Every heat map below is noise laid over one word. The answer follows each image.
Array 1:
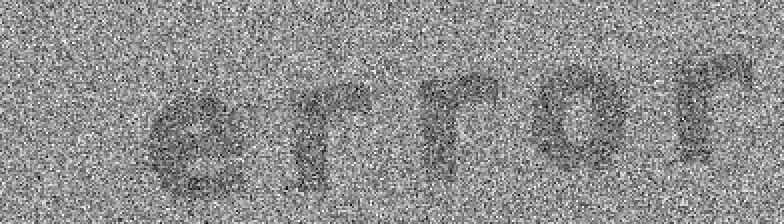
error
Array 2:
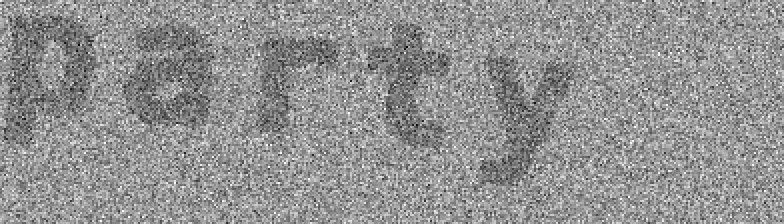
party
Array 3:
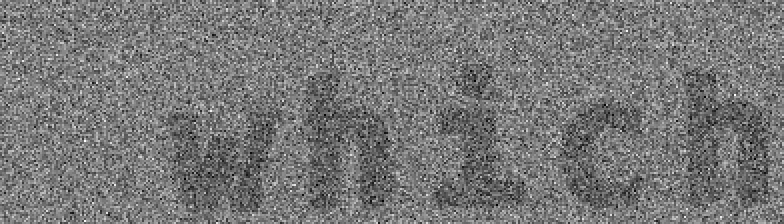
which
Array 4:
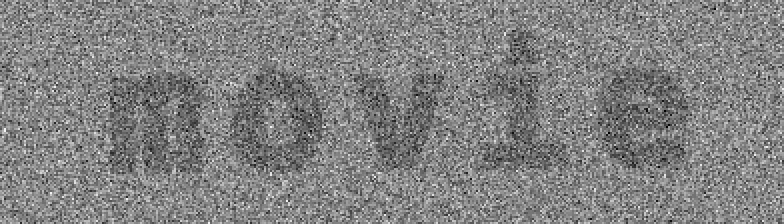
movie
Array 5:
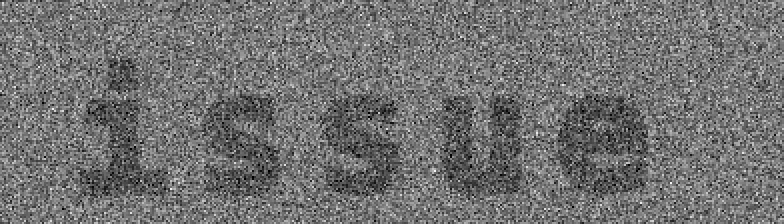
issue
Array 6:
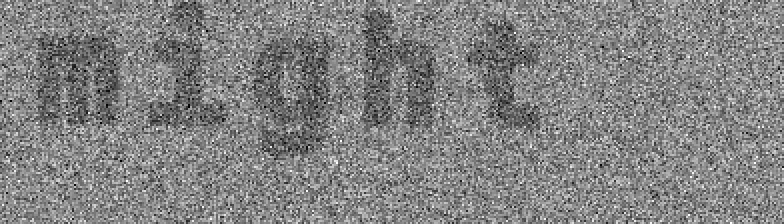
might
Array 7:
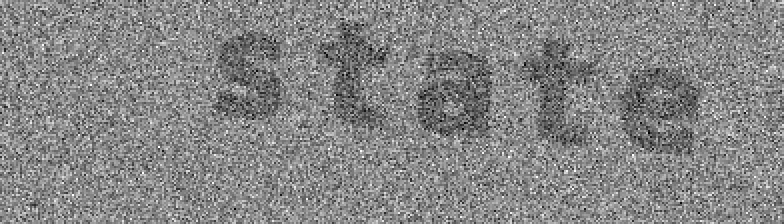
state
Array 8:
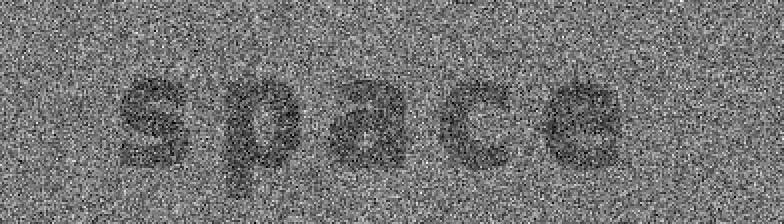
space
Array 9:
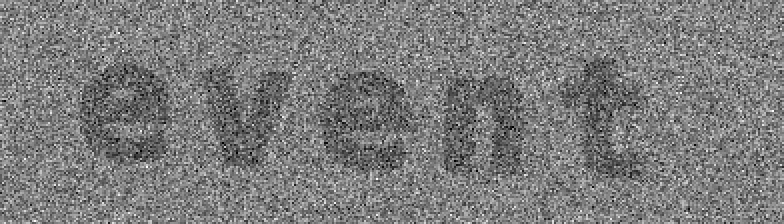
event
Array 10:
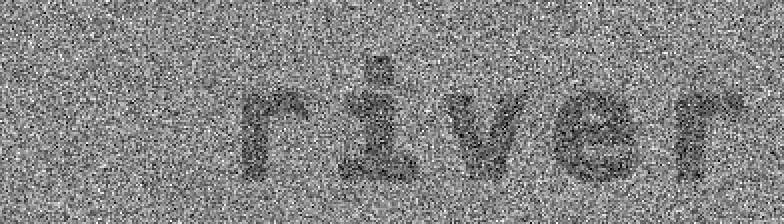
river
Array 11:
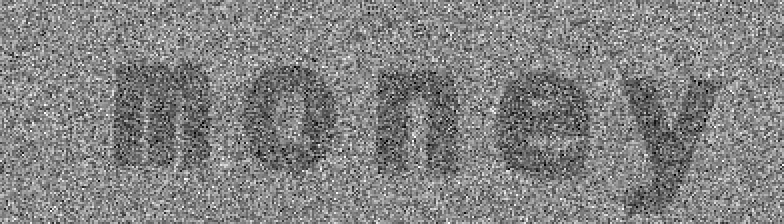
money
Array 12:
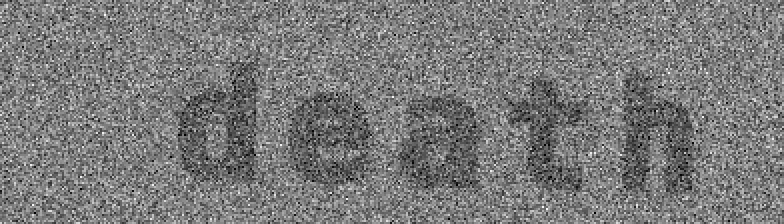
death
